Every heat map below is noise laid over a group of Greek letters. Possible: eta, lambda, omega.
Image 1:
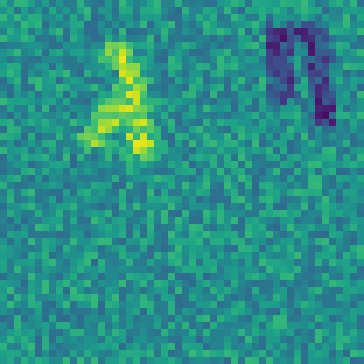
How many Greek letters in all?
2
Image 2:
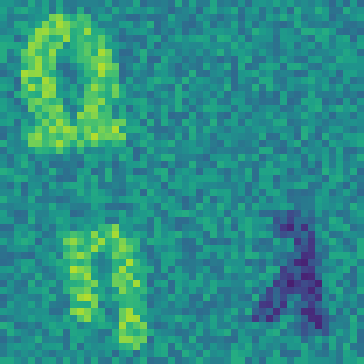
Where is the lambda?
bottom right
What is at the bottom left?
eta
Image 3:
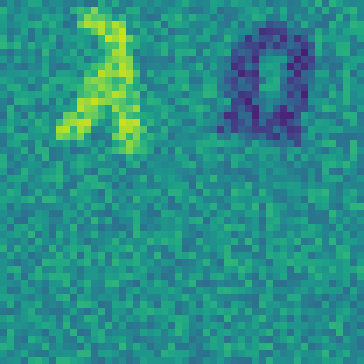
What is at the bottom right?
nothing
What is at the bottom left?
nothing
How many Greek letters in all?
2
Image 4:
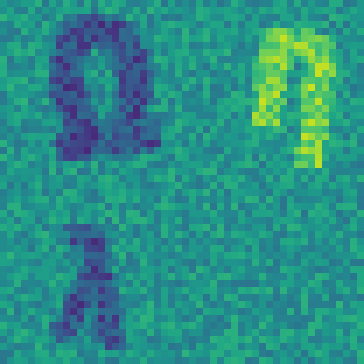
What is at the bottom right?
nothing
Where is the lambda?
bottom left
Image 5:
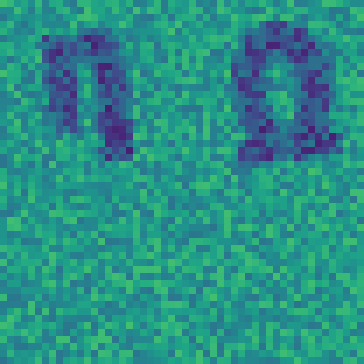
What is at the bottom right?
nothing
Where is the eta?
top left
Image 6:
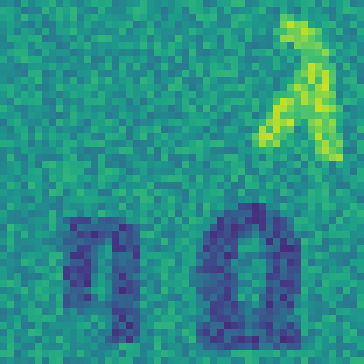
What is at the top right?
lambda
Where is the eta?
bottom left
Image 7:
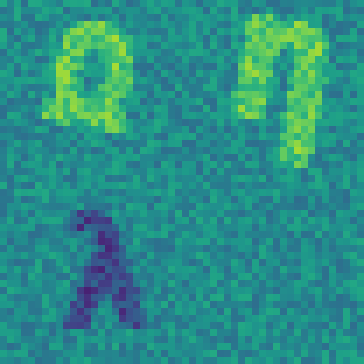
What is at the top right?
eta
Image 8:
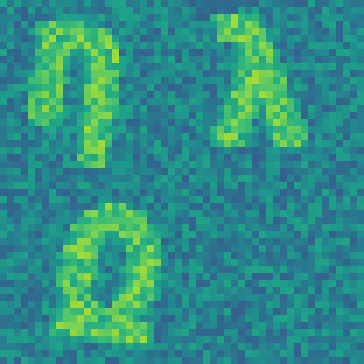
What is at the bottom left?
omega
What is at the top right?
lambda
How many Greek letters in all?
3
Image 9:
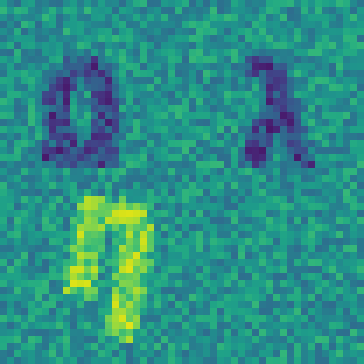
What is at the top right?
lambda
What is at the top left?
omega
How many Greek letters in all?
3
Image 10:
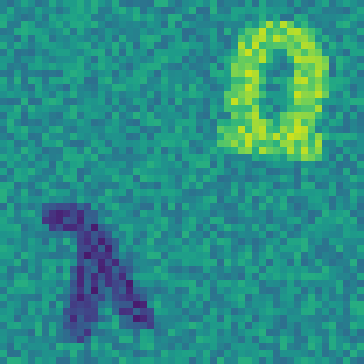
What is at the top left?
nothing
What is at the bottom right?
nothing
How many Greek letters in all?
2
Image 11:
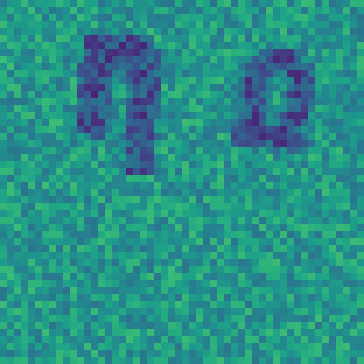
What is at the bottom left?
nothing
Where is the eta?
top left
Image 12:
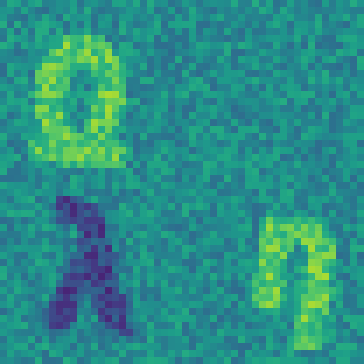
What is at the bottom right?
eta
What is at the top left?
omega
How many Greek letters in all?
3
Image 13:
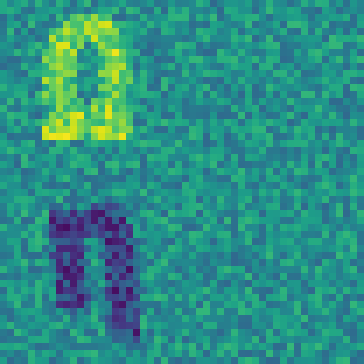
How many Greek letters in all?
2
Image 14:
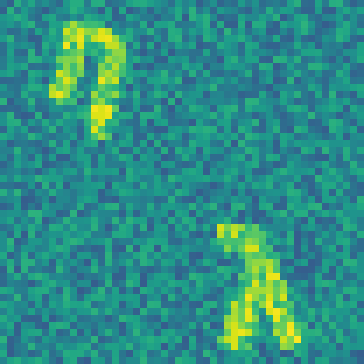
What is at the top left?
eta
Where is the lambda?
bottom right
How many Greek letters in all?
2
